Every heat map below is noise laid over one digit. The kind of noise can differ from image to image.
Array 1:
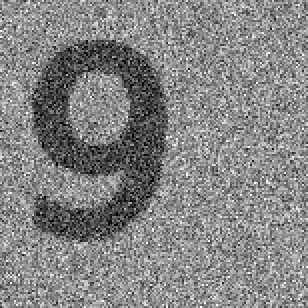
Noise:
independent entries
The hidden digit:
9
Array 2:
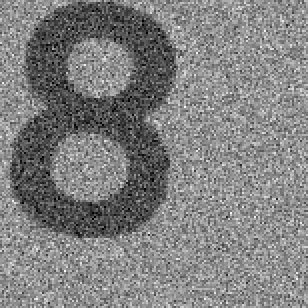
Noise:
independent entries
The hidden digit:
8
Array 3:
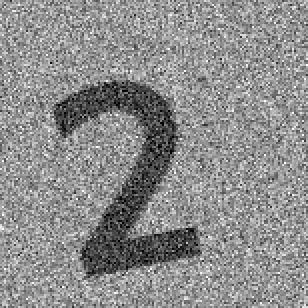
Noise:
independent entries
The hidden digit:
2
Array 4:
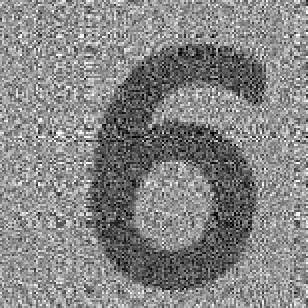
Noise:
low rank plus noise
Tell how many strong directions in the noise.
three or four
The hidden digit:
6
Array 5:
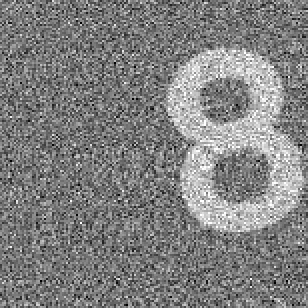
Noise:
low rank plus noise
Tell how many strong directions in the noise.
five to eight
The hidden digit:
8
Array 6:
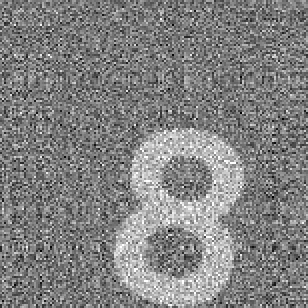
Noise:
low rank plus noise
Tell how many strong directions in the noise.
five to eight
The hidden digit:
8
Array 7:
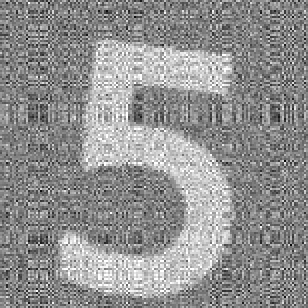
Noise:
low rank plus noise
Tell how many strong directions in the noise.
one
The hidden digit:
5
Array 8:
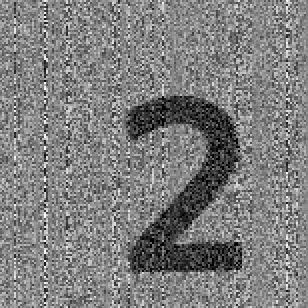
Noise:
columns of uneven size
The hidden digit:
2
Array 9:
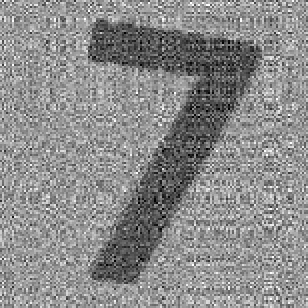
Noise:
low rank plus noise
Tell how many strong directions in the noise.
two
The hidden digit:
7
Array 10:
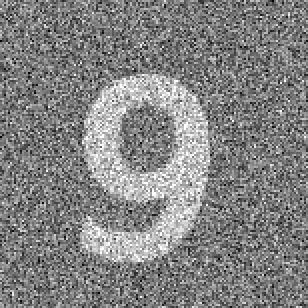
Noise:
independent entries
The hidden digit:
9
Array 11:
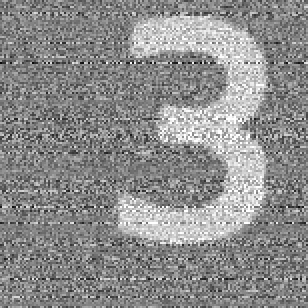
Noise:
rows of uneven size
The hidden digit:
3
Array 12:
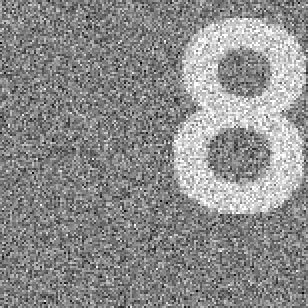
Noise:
independent entries
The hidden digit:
8
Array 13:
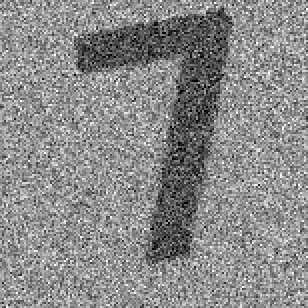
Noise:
independent entries
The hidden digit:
7
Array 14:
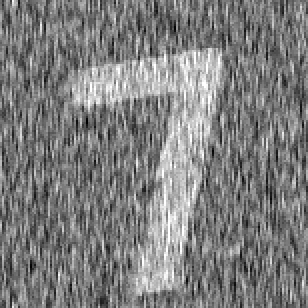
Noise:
streaked along the columns
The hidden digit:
7
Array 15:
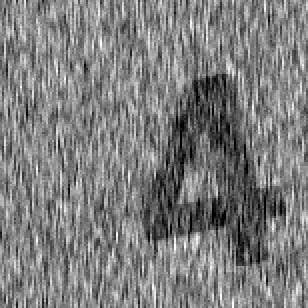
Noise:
streaked along the columns
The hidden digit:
4
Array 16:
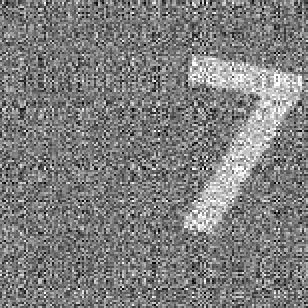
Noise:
low rank plus noise
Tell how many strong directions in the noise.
three or four
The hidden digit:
7
